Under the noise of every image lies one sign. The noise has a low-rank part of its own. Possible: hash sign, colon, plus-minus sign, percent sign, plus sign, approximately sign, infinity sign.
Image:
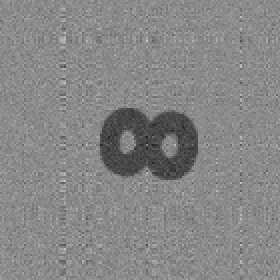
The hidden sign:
infinity sign
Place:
centre
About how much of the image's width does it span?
a third
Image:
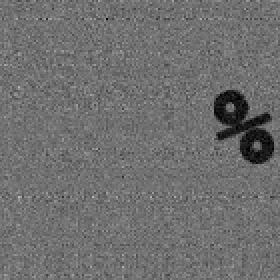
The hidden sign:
percent sign
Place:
middle right
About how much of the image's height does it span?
a quarter
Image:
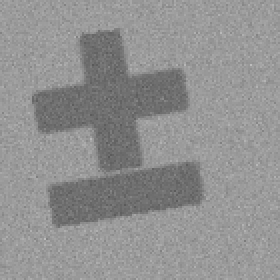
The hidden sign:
plus-minus sign
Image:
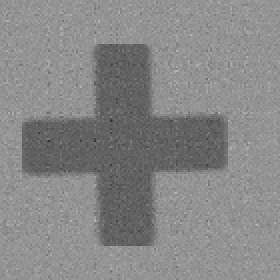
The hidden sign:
plus sign
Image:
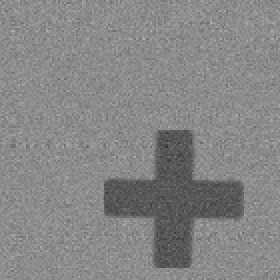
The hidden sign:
plus sign
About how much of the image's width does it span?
half
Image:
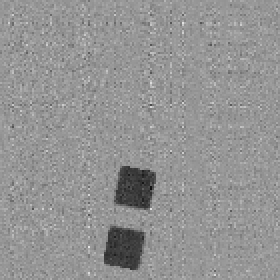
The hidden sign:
colon
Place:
bottom middle
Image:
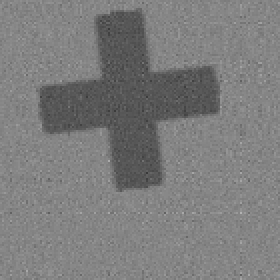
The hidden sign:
plus sign
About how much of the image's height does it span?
two thirds
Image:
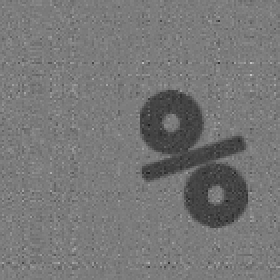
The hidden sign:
percent sign
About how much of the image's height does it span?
half
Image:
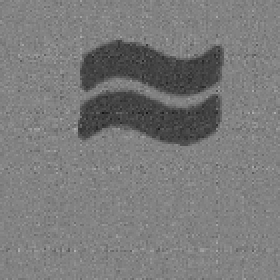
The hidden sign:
approximately sign
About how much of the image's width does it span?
half
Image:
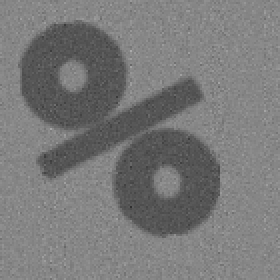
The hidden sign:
percent sign
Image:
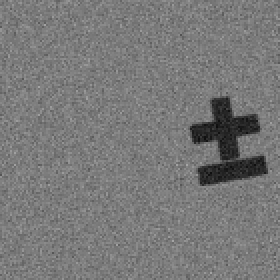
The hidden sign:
plus-minus sign
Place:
middle right
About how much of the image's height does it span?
a third
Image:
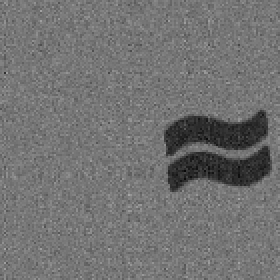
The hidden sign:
approximately sign
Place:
middle right
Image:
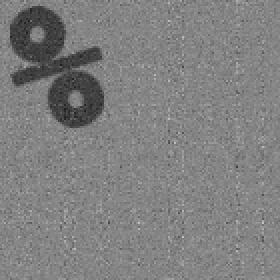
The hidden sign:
percent sign
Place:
top left
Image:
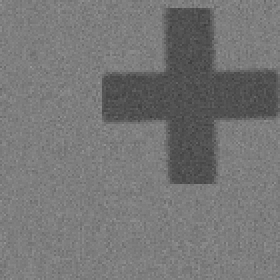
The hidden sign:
plus sign
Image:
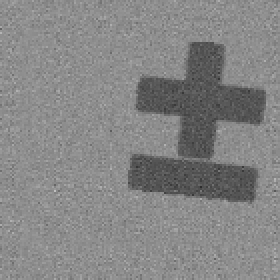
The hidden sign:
plus-minus sign
